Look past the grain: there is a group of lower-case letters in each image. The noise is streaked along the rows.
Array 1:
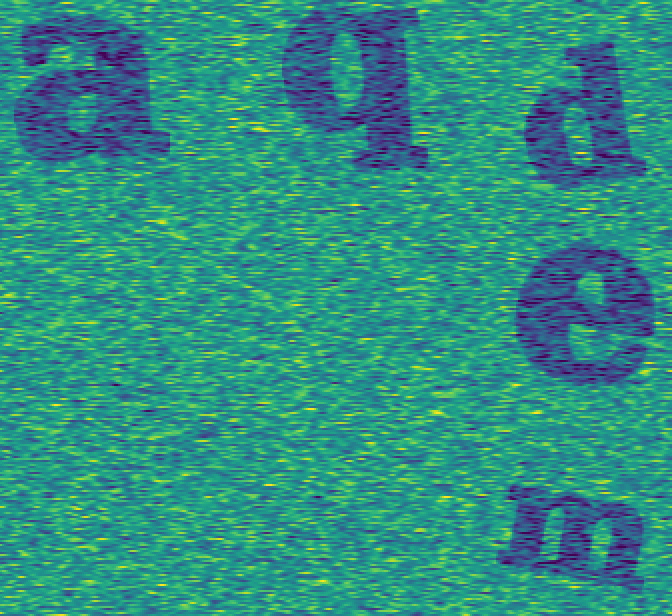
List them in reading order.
top left: a; top middle: q; top right: d; middle right: e; bottom right: m
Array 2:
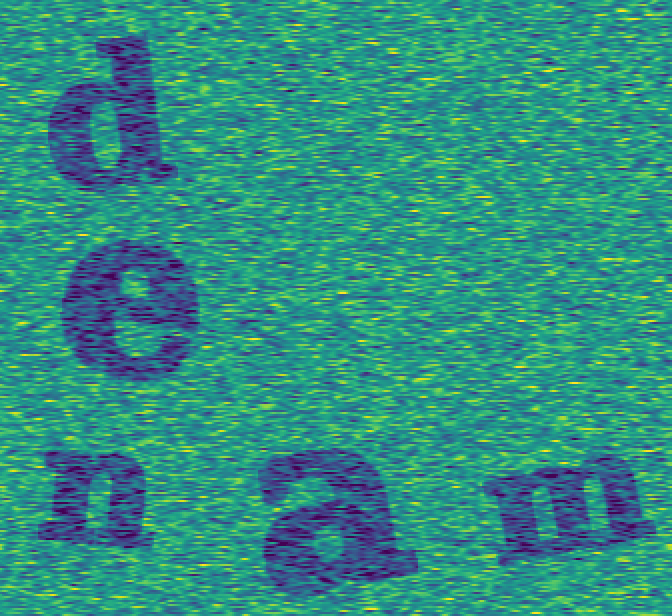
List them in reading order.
top left: d; middle left: e; bottom left: n; bottom middle: a; bottom right: m
